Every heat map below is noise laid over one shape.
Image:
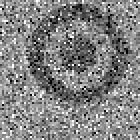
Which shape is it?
bullseye
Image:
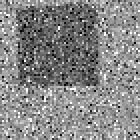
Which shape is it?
square
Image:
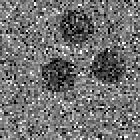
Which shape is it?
three dots
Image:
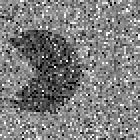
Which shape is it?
disc with a wedge cut out
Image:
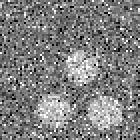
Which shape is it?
three dots
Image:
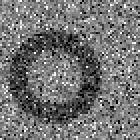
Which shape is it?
ring
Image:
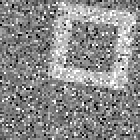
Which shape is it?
square frame
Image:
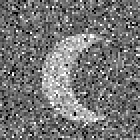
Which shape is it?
crescent
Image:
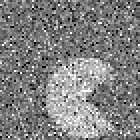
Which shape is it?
disc with a wedge cut out
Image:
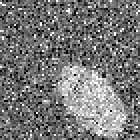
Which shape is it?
ellipse
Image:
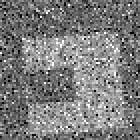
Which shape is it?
square with a notch
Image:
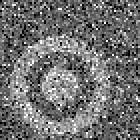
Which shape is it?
bullseye
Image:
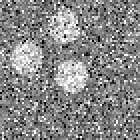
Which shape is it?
three dots
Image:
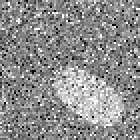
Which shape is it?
ellipse
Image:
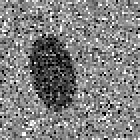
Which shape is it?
ellipse
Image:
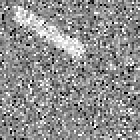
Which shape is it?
bar
